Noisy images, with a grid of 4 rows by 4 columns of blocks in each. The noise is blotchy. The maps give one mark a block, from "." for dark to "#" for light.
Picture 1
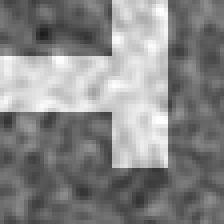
. . # .
# # # .
. . # .
. . . .
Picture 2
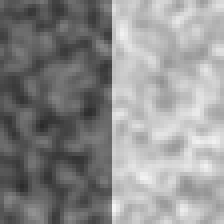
. . # #
. . # #
. . # #
. . # #
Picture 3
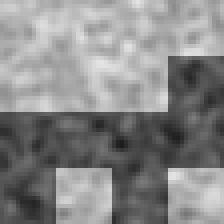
# # # #
# # # .
. . . .
. # . #
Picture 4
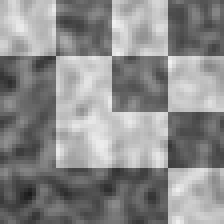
# . # .
. # . #
. # # .
. . . #
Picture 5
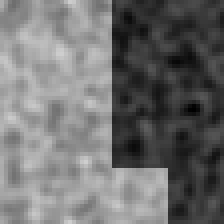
# # . .
# # . .
# # . .
# # # .
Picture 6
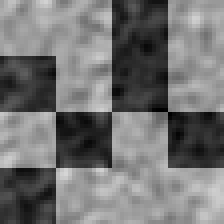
# # . #
. # . #
# . # .
. # # #
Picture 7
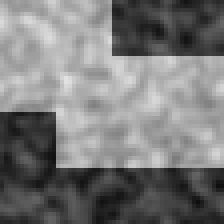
# # . .
# # # #
. # # #
. . . .
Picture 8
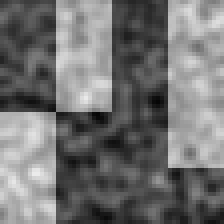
. # . #
. # . #
# . . #
# . . .
